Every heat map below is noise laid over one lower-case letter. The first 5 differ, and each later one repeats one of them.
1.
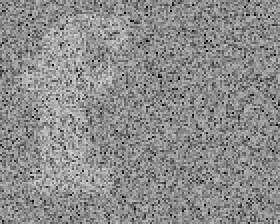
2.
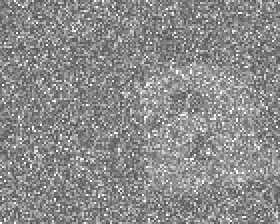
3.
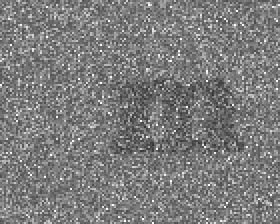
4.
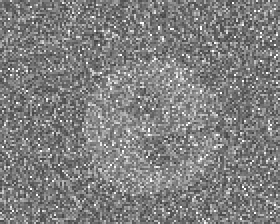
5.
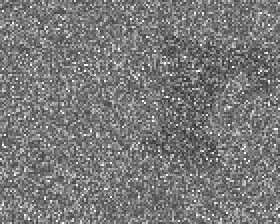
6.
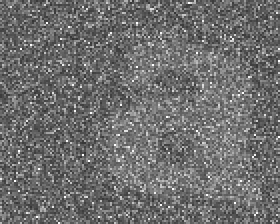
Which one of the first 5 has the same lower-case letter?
2
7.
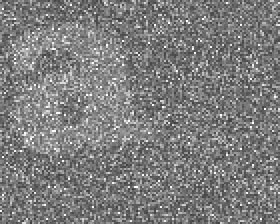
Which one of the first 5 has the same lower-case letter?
2
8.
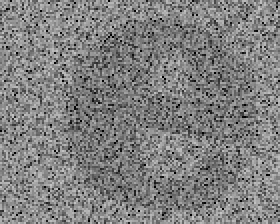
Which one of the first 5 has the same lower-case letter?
4
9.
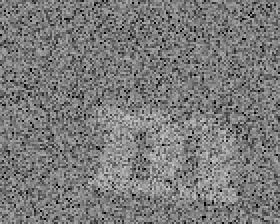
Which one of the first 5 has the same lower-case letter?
3
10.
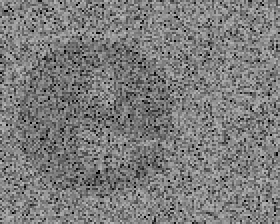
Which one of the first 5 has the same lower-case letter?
4
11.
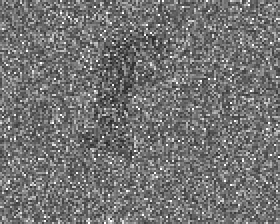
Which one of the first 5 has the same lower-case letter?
1
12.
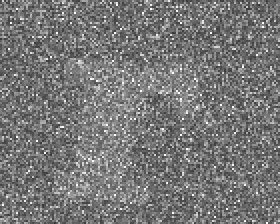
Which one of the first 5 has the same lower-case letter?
5
